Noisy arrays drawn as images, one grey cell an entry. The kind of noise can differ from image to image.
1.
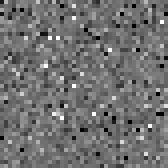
heavy tails
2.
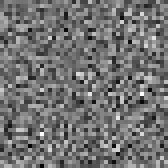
low rank plus noise
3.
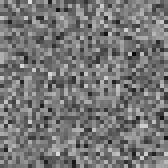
independent entries
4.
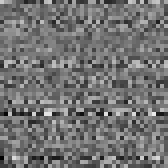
rows of uneven size
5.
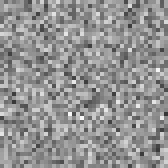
independent entries
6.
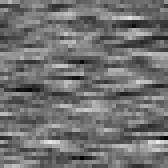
streaked along the rows
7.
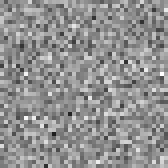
independent entries
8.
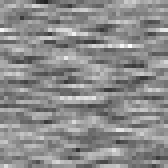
streaked along the rows
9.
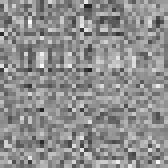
low rank plus noise
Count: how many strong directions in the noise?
three or four
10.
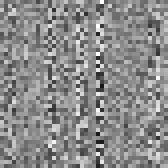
columns of uneven size
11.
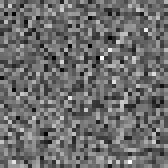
independent entries
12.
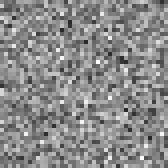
independent entries
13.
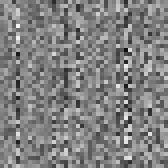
columns of uneven size
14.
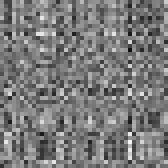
low rank plus noise
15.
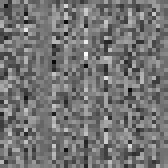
columns of uneven size
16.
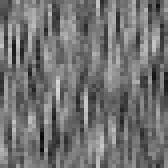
streaked along the columns
